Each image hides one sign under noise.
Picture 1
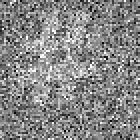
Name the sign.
hash sign
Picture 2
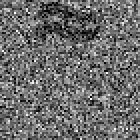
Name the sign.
approximately sign
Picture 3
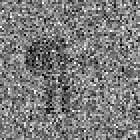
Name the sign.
pilcrow
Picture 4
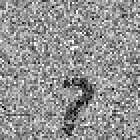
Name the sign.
question mark
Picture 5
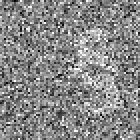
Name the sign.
section sign
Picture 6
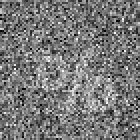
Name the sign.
percent sign
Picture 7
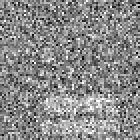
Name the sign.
equals sign
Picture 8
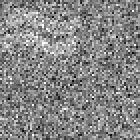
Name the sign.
approximately sign
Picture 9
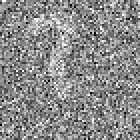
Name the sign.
question mark
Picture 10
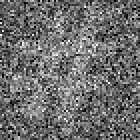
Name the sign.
hash sign
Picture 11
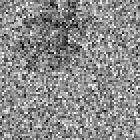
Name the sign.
hash sign
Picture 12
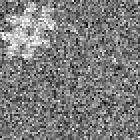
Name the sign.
hash sign
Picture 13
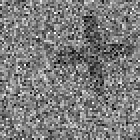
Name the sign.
plus sign
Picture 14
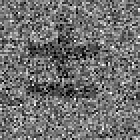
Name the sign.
plus-minus sign
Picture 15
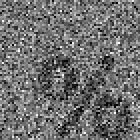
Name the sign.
percent sign
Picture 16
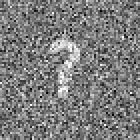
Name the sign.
question mark
